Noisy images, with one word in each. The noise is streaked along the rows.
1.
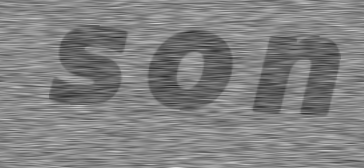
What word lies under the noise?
son
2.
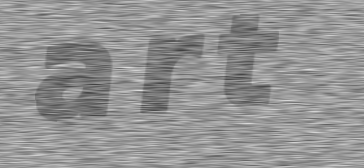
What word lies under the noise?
art
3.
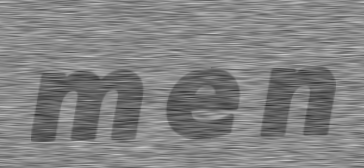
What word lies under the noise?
men
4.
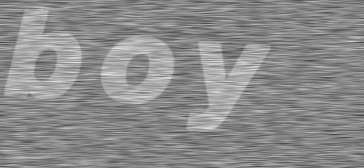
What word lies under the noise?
boy
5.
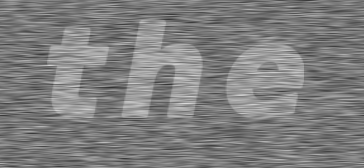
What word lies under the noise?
the
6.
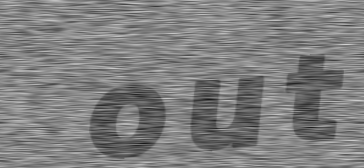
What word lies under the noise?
out
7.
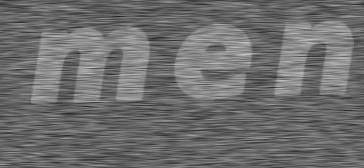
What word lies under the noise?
men
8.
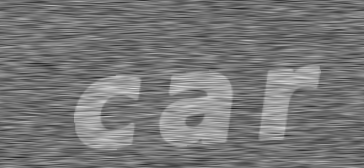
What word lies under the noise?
car
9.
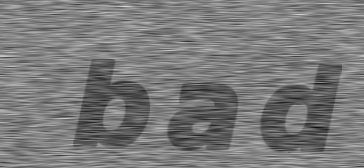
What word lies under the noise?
bad
